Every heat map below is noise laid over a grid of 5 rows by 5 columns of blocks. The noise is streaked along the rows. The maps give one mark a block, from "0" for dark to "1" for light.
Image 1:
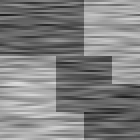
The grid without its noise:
0 0 0 1 1
0 0 0 1 1
1 1 0 0 1
1 1 0 0 0
1 1 1 0 0
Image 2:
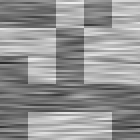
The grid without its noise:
0 0 1 0 1
1 1 0 1 1
0 1 0 1 1
0 0 0 0 0
0 1 1 1 0
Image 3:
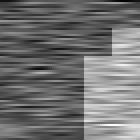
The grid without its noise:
0 0 0 0 0
0 0 0 0 1
0 0 0 1 1
0 0 0 1 1
0 0 0 1 1
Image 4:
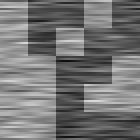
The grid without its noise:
1 0 0 1 0
1 0 1 0 0
1 1 0 0 1
1 1 0 1 1
1 1 0 0 0
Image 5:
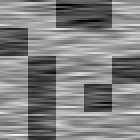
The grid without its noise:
1 1 0 0 1
0 1 1 1 1
1 0 1 1 0
1 0 1 0 1
1 0 1 1 1
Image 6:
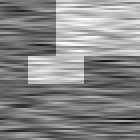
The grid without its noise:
0 0 1 1 1
0 0 1 1 1
0 1 1 0 0
0 0 0 0 0
0 0 0 0 0
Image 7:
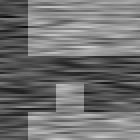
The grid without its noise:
0 1 1 1 1
0 1 1 1 1
0 0 0 0 0
0 0 1 0 0
0 1 1 1 1
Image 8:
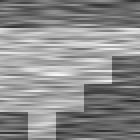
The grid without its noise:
0 0 0 0 0
1 1 1 1 1
1 1 1 1 0
1 1 1 0 0
0 1 0 0 0
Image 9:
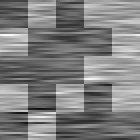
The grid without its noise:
0 1 0 1 1
1 0 0 0 1
0 0 0 1 1
1 0 1 0 1
0 1 0 0 0
